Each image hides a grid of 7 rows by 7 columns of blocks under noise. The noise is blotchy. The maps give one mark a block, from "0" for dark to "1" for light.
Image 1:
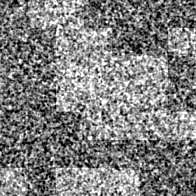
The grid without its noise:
0 1 1 0 0 0 0
0 0 1 1 0 0 1
0 0 1 1 1 1 0
0 0 1 1 1 1 0
0 0 0 1 1 1 1
0 0 0 0 0 0 0
1 0 1 1 1 0 0
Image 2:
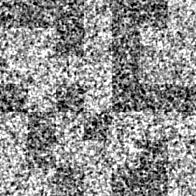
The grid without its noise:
0 0 0 1 0 0 1
1 1 0 1 0 1 1
1 1 1 1 0 1 1
0 1 0 1 0 0 0
1 0 1 0 1 1 1
1 0 1 1 1 0 1
1 1 0 1 0 0 1
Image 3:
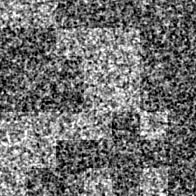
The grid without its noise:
1 1 0 0 0 0 0
0 0 1 1 1 0 0
0 0 0 1 1 0 0
0 0 0 1 1 0 0
1 1 1 1 0 1 0
1 1 0 0 0 0 0
1 0 0 1 0 1 0
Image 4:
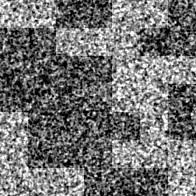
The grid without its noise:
1 1 0 0 1 1 0
0 0 1 1 1 0 0
0 0 0 0 1 1 1
0 0 0 0 1 1 0
1 0 0 0 0 1 0
1 0 0 0 1 1 1
1 1 1 0 0 0 1
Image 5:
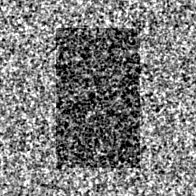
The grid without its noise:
1 1 1 1 1 1 1
1 1 0 0 0 1 1
1 1 0 0 0 1 1
1 1 0 0 0 1 1
1 1 0 0 0 1 1
1 1 0 0 0 1 1
1 1 1 1 1 1 1
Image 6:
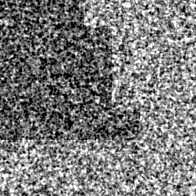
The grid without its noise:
0 0 0 1 1 1 1
0 0 0 0 1 1 1
0 0 0 0 1 1 1
0 0 0 0 1 1 1
0 0 0 0 0 1 1
1 1 1 1 1 1 1
1 1 1 1 1 1 1
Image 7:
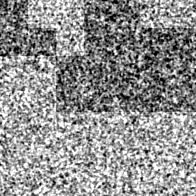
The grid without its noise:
0 1 1 0 0 1 1
0 0 1 0 0 0 0
1 1 0 0 0 0 0
1 1 0 0 0 0 0
1 1 1 1 1 1 1
1 1 1 1 1 1 1
1 1 1 1 1 1 1
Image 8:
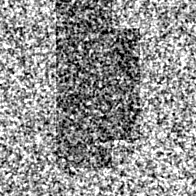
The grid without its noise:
1 1 0 0 1 1 1
1 1 0 0 0 1 1
1 1 0 0 0 1 1
1 1 0 0 0 1 1
1 1 0 0 0 1 1
1 1 0 0 1 1 1
1 1 1 1 1 1 1
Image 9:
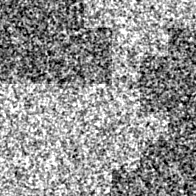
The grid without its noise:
0 0 0 1 1 1 1
0 0 0 0 1 1 0
0 0 0 0 1 0 0
1 1 1 1 1 0 0
1 1 1 1 1 1 0
1 1 1 1 1 0 0
1 1 1 1 0 0 0
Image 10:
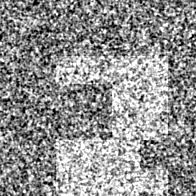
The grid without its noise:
0 0 0 0 0 0 0
0 0 0 0 0 0 0
0 0 1 1 1 1 0
0 0 0 0 1 1 0
0 0 0 0 1 1 0
0 0 1 1 1 0 0
0 0 1 1 1 1 0
